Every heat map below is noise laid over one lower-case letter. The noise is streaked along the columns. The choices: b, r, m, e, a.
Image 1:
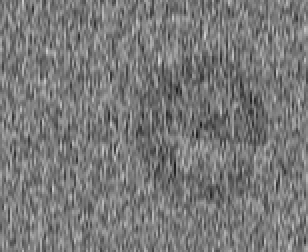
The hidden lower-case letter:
e
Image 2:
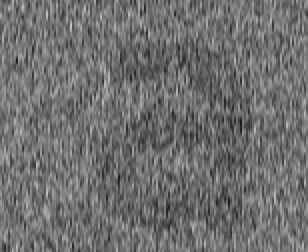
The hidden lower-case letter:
a
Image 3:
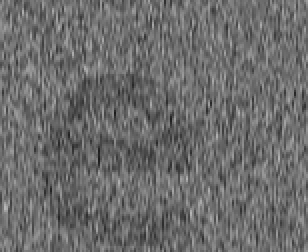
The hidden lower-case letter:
e
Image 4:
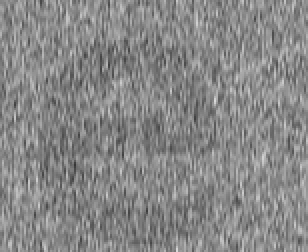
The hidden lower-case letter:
e
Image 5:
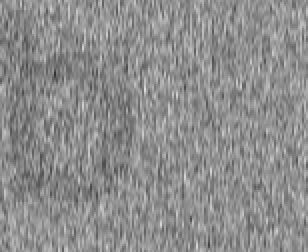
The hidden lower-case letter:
b
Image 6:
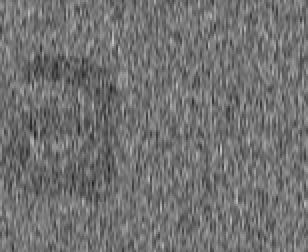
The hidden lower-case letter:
a
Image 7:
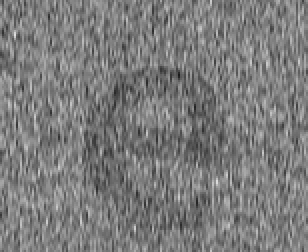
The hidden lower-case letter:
e
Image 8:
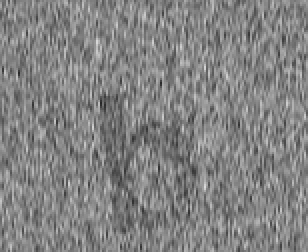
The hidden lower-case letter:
b
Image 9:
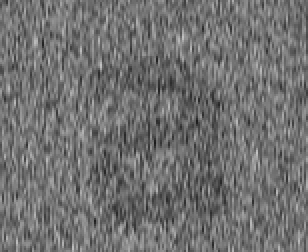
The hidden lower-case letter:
a
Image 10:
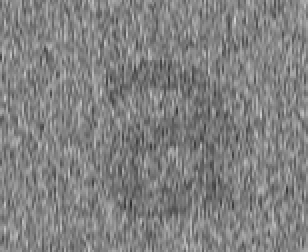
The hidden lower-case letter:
a
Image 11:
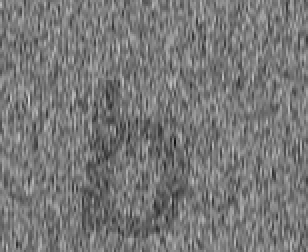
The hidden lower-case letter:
b
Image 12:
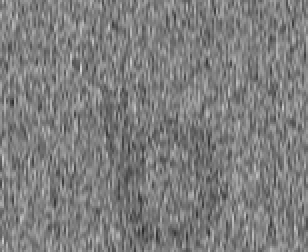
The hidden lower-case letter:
b
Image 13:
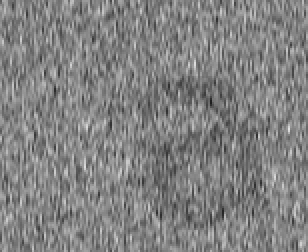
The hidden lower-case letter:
a
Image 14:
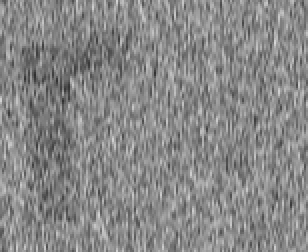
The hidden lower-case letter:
r
